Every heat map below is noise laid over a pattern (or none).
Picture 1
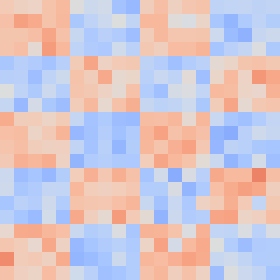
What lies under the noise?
a checkerboard
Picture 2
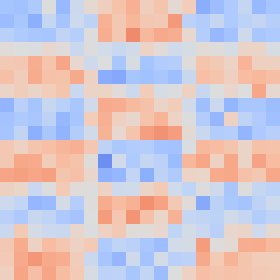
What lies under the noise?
a checkerboard
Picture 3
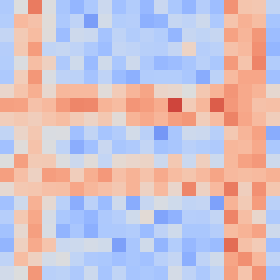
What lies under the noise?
bands of rows crossing bands of columns
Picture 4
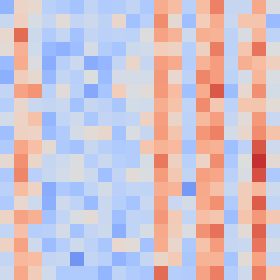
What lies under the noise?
bands of columns
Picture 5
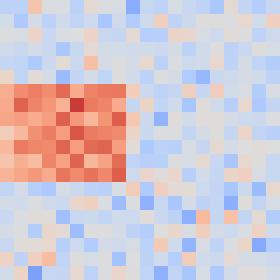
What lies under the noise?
one block
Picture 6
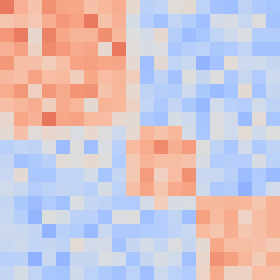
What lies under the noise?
blocks along the diagonal
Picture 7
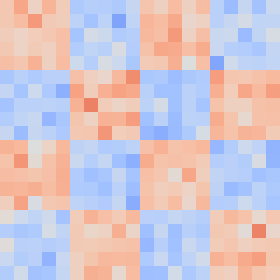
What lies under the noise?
a checkerboard
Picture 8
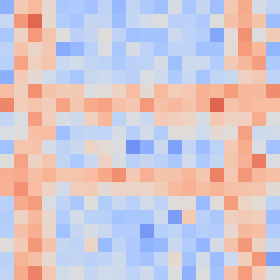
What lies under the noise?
bands of rows crossing bands of columns
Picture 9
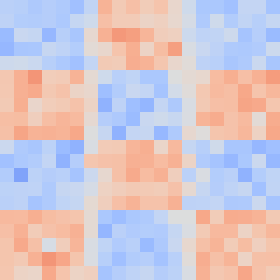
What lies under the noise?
a checkerboard
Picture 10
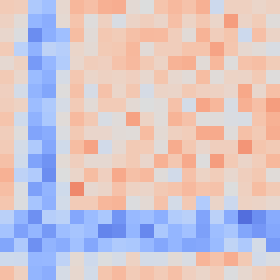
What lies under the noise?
bands of rows crossing bands of columns
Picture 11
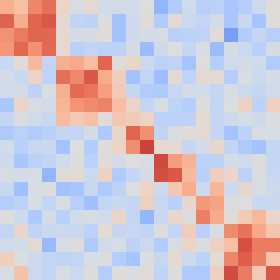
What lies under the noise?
blocks along the diagonal
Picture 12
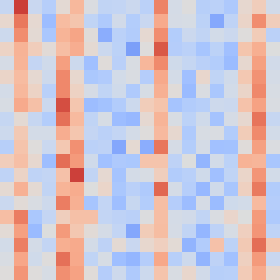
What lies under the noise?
bands of columns
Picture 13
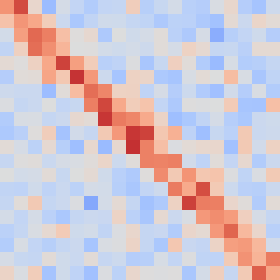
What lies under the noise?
a diagonal band
